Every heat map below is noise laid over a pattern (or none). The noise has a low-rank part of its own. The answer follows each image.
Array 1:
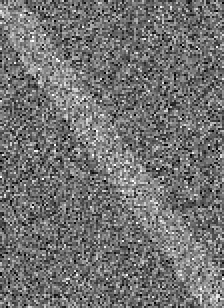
a diagonal band
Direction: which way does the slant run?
top left to bottom right
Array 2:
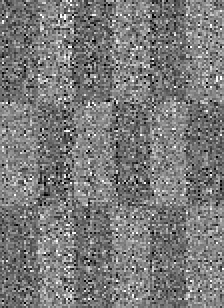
a checkerboard
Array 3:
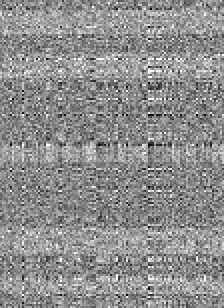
bands of rows
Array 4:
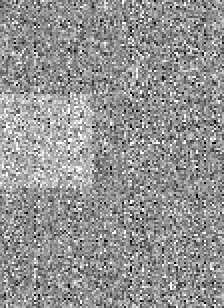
one block
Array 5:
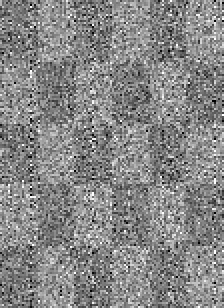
a checkerboard
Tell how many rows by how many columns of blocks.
5 by 6
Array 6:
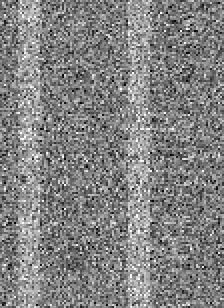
bands of columns
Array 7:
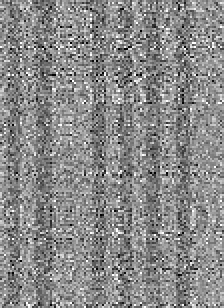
bands of columns
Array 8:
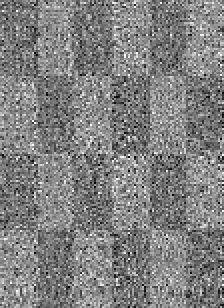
a checkerboard
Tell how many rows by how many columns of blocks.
4 by 6
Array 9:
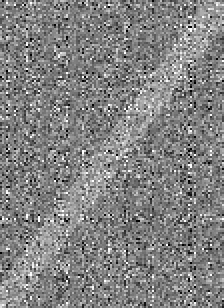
a diagonal band
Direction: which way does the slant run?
bottom left to top right
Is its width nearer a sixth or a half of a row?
a sixth
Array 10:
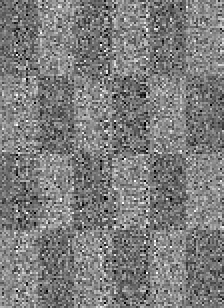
a checkerboard
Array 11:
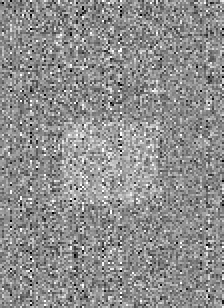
one block
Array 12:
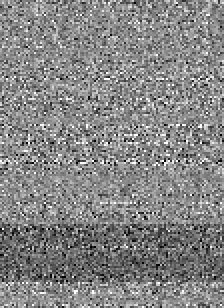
one band of rows
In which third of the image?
bottom
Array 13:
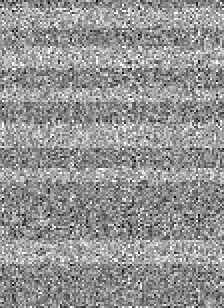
bands of rows
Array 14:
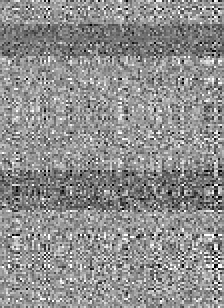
bands of rows
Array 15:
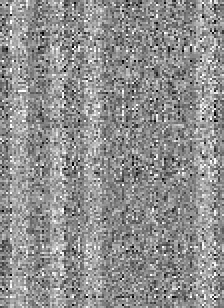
bands of columns
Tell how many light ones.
4
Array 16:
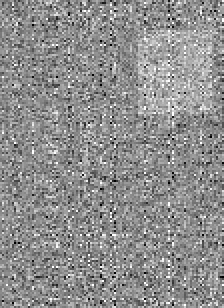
one block
